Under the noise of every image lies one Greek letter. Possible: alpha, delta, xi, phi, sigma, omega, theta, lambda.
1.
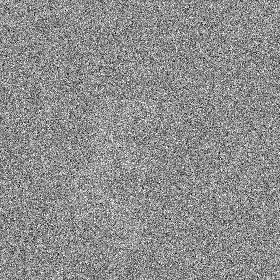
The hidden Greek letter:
xi
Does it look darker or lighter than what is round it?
lighter
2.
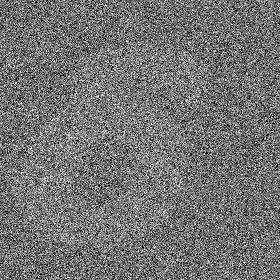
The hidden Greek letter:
delta
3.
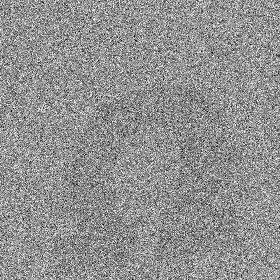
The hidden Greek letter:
omega
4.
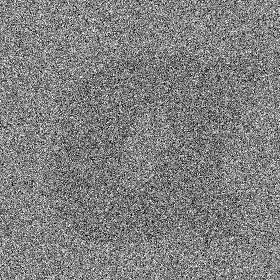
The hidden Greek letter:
alpha
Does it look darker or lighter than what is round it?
darker
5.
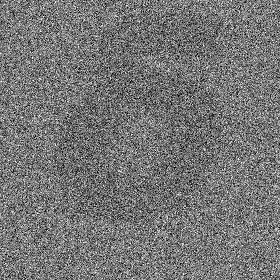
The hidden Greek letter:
delta
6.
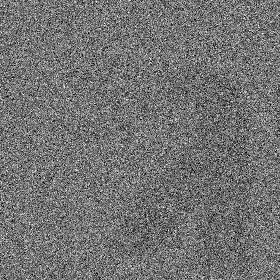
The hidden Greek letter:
lambda
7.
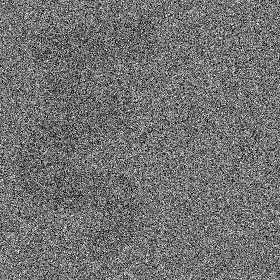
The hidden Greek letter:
xi
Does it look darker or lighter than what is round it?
darker
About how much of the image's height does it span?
nearly all
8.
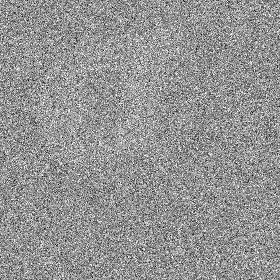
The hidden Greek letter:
sigma
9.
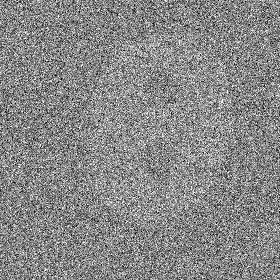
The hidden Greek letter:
theta
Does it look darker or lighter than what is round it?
lighter
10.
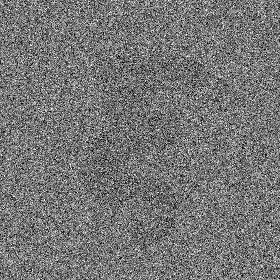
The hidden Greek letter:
xi
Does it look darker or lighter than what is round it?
darker
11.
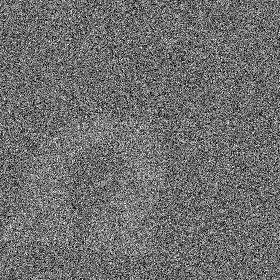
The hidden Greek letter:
omega
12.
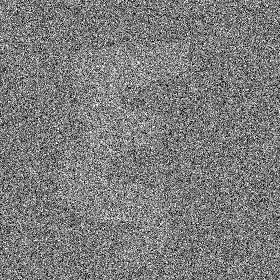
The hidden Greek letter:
xi
